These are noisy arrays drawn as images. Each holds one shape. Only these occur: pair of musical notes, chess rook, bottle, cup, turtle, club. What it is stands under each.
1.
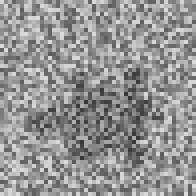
turtle
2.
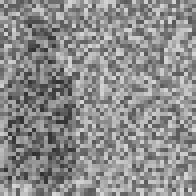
bottle
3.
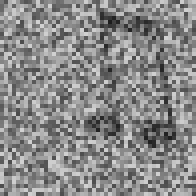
pair of musical notes
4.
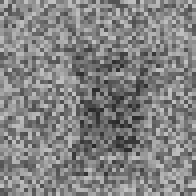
chess rook
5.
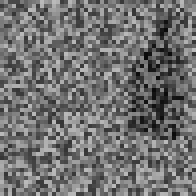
bottle
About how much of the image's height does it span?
two thirds
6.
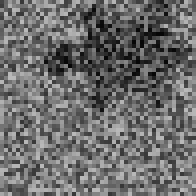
turtle
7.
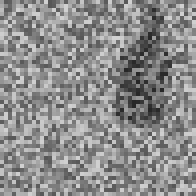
bottle
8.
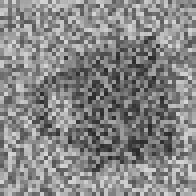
cup
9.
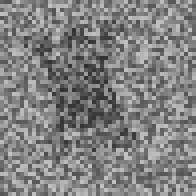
chess rook
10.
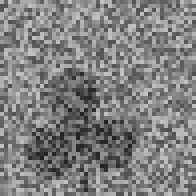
club
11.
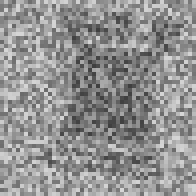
chess rook
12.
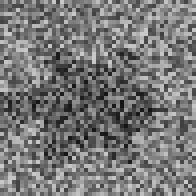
turtle
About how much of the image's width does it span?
nearly all
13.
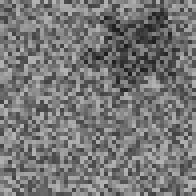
turtle
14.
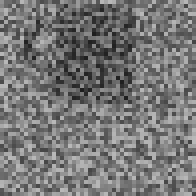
cup
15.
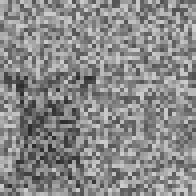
chess rook
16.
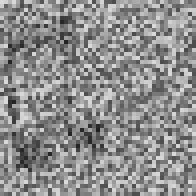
pair of musical notes
